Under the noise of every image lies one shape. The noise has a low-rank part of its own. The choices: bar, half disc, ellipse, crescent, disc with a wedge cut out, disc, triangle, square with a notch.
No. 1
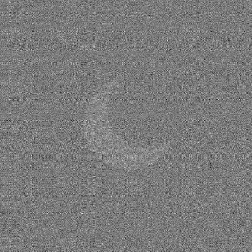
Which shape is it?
crescent
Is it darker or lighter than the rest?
lighter
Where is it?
centre
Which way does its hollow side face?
up and right
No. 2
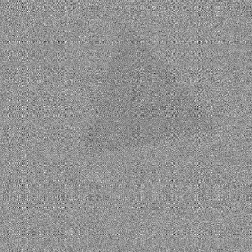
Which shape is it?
triangle
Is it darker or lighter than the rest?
darker
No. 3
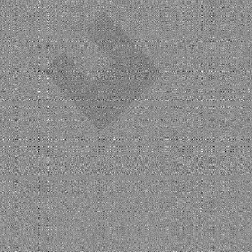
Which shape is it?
square with a notch
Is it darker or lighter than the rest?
darker
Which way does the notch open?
up and left
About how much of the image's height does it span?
half
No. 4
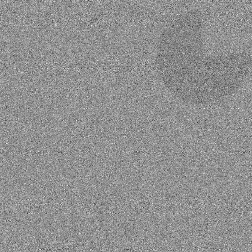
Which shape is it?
disc with a wedge cut out
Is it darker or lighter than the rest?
darker
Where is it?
top right
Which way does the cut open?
up and right
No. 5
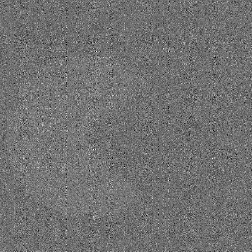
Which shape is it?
disc with a wedge cut out
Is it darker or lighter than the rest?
lighter
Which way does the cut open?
right
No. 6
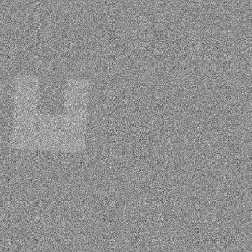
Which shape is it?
square with a notch
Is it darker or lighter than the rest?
lighter
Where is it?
middle left
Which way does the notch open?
up
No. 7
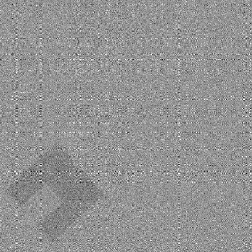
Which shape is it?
square with a notch
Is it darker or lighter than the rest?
darker
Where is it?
bottom left
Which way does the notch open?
down and left
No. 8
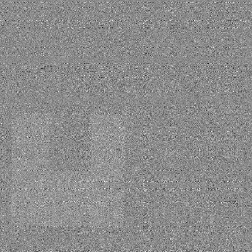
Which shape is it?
square with a notch
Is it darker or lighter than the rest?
lighter
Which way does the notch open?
up
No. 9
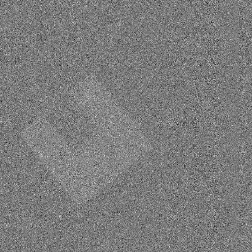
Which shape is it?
square with a notch
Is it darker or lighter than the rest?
lighter
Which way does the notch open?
up and left
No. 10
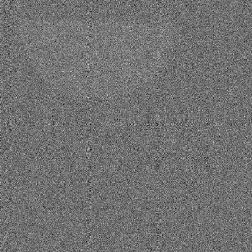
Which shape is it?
half disc
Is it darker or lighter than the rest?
lighter
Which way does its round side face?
down
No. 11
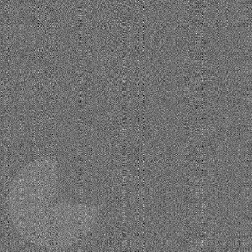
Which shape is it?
disc with a wedge cut out
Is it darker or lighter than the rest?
lighter
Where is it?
bottom left
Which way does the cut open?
up and right
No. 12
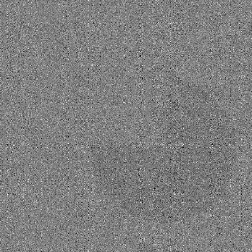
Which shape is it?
disc with a wedge cut out
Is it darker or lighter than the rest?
darker
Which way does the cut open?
up and left
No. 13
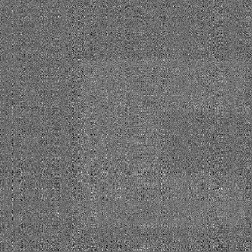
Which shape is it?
square with a notch
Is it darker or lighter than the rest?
lighter
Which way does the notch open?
right
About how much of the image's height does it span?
two thirds
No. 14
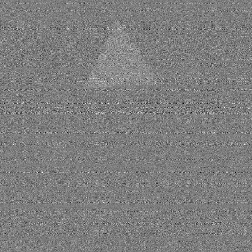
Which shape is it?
triangle
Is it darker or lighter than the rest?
lighter
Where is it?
top middle
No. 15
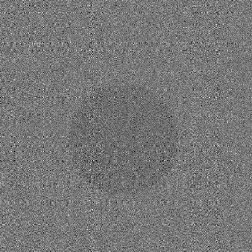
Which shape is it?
disc
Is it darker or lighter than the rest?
darker
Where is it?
centre
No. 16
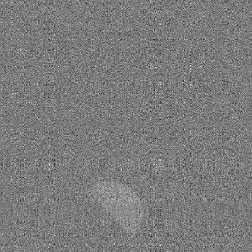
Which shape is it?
half disc
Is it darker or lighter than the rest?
lighter
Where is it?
bottom middle
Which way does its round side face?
up and right
